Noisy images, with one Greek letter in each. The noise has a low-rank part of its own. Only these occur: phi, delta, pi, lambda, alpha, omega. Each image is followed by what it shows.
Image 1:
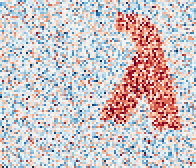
red lambda
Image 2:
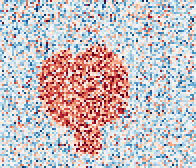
red phi
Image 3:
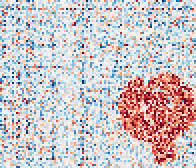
red phi
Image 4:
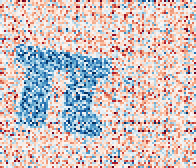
blue pi
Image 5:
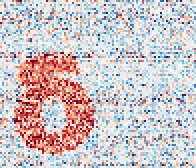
red delta
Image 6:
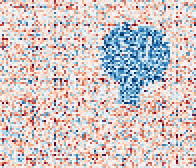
blue phi
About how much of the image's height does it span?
half
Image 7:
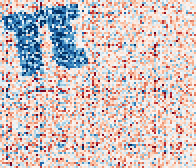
blue pi, top left
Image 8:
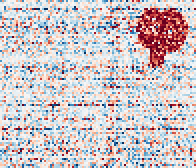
red phi, top right
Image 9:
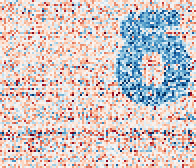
blue delta
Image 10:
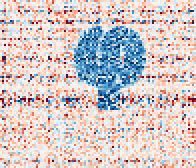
blue phi
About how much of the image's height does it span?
half
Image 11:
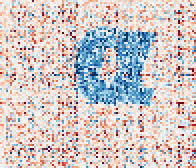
blue alpha
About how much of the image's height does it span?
half
